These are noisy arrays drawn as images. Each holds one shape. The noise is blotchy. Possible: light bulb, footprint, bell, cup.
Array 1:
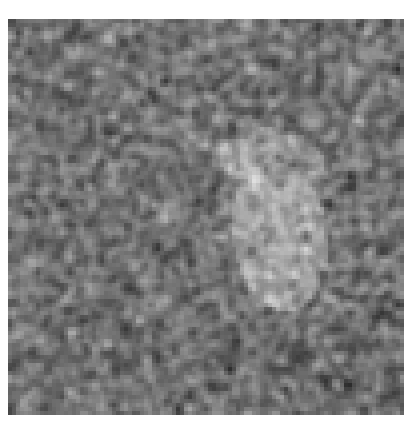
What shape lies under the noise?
footprint
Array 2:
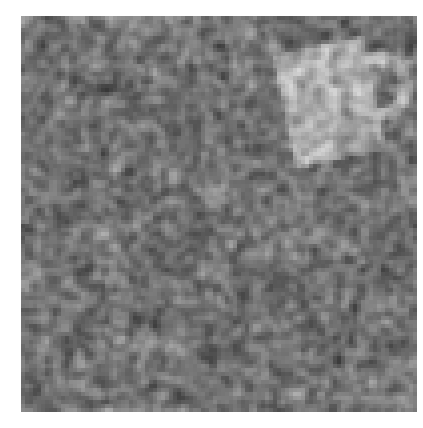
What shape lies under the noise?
cup
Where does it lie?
top right
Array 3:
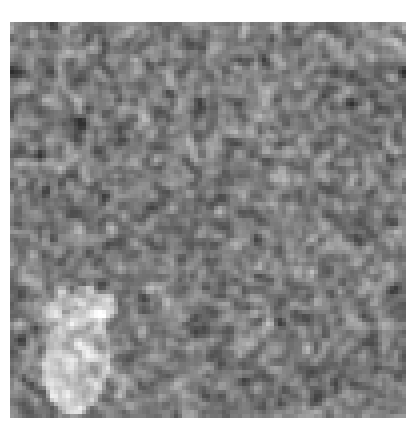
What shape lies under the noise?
footprint
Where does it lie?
bottom left
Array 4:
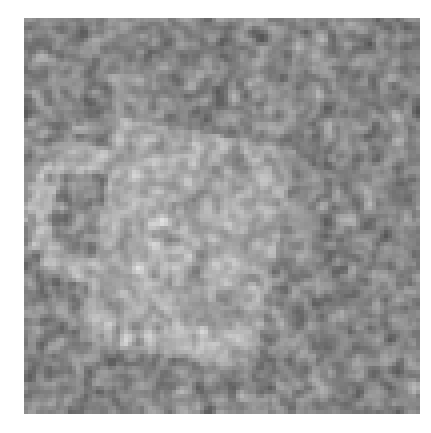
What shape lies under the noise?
cup
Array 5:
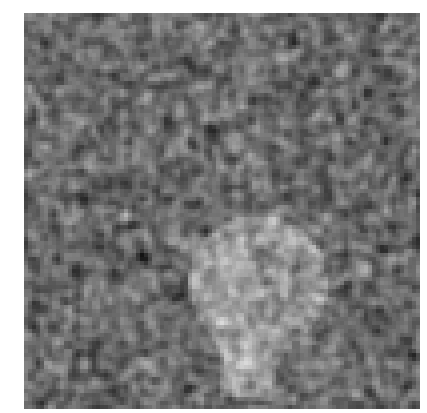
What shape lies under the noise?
light bulb
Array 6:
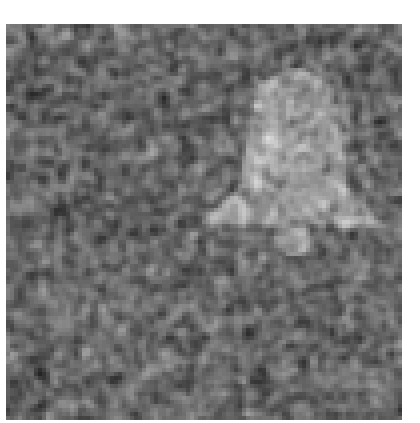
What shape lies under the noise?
bell
